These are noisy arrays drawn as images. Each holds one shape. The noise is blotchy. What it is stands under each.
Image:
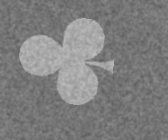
club
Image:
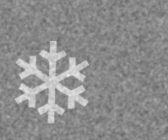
snowflake
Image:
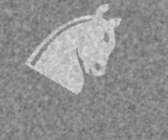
chess knight
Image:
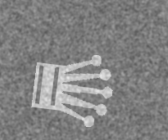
chess queen
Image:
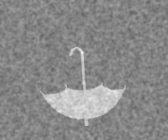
umbrella
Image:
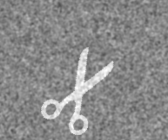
pair of scissors
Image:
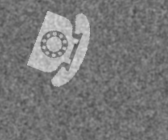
telephone
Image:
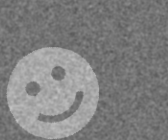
smiling face
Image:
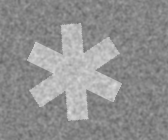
asterisk
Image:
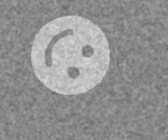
smiling face
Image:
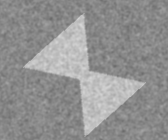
bow tie
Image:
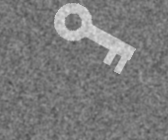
key
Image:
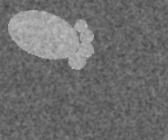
footprint
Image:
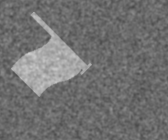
flag
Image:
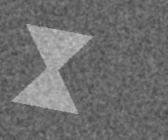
bow tie
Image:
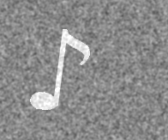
musical note
